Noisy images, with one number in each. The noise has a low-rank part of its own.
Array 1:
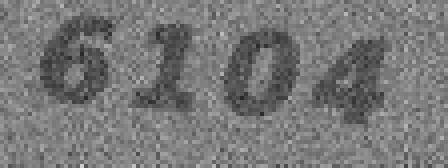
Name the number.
6104
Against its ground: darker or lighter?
darker
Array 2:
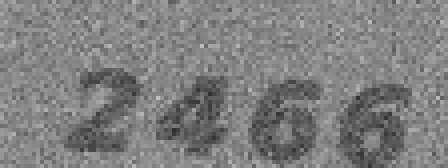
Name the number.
2466
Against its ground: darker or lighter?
darker
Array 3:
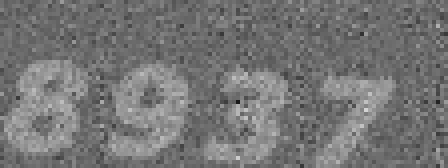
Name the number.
8937
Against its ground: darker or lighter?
lighter
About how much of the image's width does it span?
nearly all
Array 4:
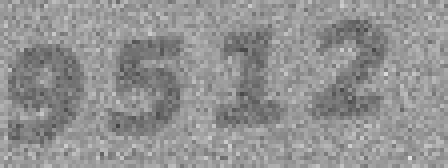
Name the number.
9512
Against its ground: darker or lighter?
darker
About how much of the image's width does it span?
nearly all
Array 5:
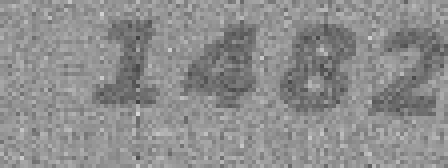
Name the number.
1482
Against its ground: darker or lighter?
darker
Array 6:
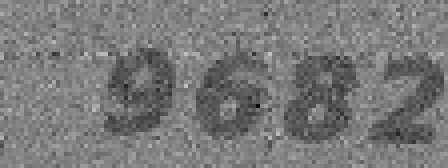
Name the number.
9682
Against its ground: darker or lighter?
darker
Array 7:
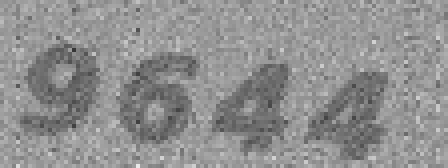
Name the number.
9644
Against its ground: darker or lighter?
darker
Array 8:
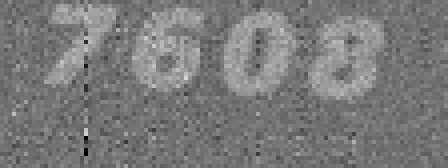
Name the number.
7608
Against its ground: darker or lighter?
lighter
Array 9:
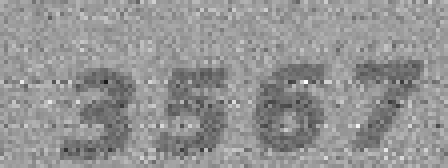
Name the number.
3567
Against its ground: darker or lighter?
darker
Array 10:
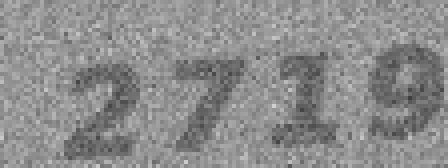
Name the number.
2719
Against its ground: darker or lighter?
darker
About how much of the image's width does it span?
nearly all
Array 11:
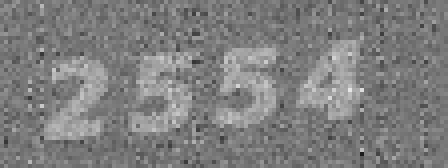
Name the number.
2554
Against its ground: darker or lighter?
lighter
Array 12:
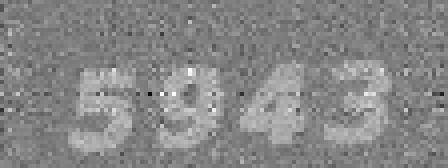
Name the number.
5943
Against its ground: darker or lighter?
lighter
